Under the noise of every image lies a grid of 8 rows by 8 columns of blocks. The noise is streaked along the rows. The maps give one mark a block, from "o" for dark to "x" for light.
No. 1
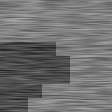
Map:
x x x x x x x x
x x x x x x x x
x x x x x x x x
o o o o x x x x
o o o o o x x x
o o o o o x x x
o o o x x x x x
o o x x x x x x
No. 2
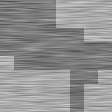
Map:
o o o o x x x x
o o o o x x x x
o o o o o o x x
o o o o o o o o
x o o o o o o o
x x x x x o o x
x x x x x o x x
x x x x x o x x
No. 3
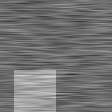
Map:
o o o o o o o o
o o o o o o o o
o o o o o o o o
o o o o o o o o
o o o o o o o o
o x x x o o o o
o x x x o o o o
o x x x o o o o
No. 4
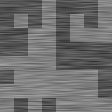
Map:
o o o x o o o x
o x o x o x o x
o o x x o x x x
o o x x o o o o
x x x x o o o o
o x x x x x x o
x x x x x x x o
x o x o x x x x
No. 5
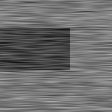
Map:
x x x x x x x x
x x x x x x x x
o o o o o x x x
o o o o o x x x
o o o o o x x x
x x x x x x x x
x x x x x x x x
x x x x x x x x
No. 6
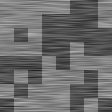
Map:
x x x x x o o x
x x x o o o o x
x o x o o o o o
x x x o o x o o
o o o x o x x x
o x o x x x o x
x o x x x o o x
o x x x x o x o
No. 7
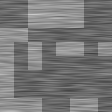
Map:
o o x x x x o o
o o x x x x o o
x x o o o o o o
x o x o x x o x
x o x o o o o o
x o o o o o o o
x o o o o o o o
x x x o o x x o
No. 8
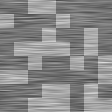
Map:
o o x x o o o o
x o o o x o o o
o o o x o o x o
o x x x x o x o
o o x o o x o x
x x o o o o o x
o o o x x o x o
o o x x x o x x
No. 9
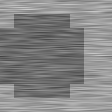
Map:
x x x x x x x x
x o o o o x x x
o o o o o o x x
o o o o o o x x
o o o o o o x x
o o o o o o x x
x o o o o x x x
x x x x x x x x
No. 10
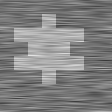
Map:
o o o o o o o o
o o o x o o o o
o x x x x x o o
o o x x x o o o
o x x x x x o o
o o o x o o o o
o o o o o o o o
o o o o o o o o
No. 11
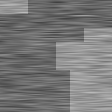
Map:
x x o o o o o o
o o o o o o o o
o o o o o o x x
o o o o x x x x
o o o o x x x x
o o o o o x x x
o o o o o x x x
o o o o o x x x
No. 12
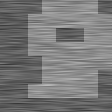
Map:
o o o x x x x o
o o x x x x x x
o o x x o o x x
o o x x x x x x
o o o x x x x x
o o o x x x x o
o o x x x x x o
o o o o o o o o
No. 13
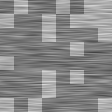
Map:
o x o o x o x x
x o o x o x x x
o o o x o o o x
o o o o o x o o
x o o o o o o o
o o o x o x o o
o o o x o o o o
x o x o o o o x
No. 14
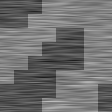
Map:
o o o x x x x x
o o x x x x x x
x x x x o o x x
x x x o o o x x
x x o o o o x x
x o o o x x x x
o o o o x x x o
o o o x x x x o
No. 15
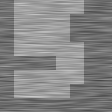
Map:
o x x x x x o o
o x x x x o o o
o x x x x o o o
o x x x x x o o
o o o o x x o o
o x x x x x o o
o x x x x o o o
o o o o o o o o
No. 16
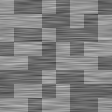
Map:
x o o x o x x o
x x x o o x o x
x o o x o o o x
o x x o x o x x
x x o o x x x o
o o o x o o x x
o x x o x o o o
x x o x x o o x
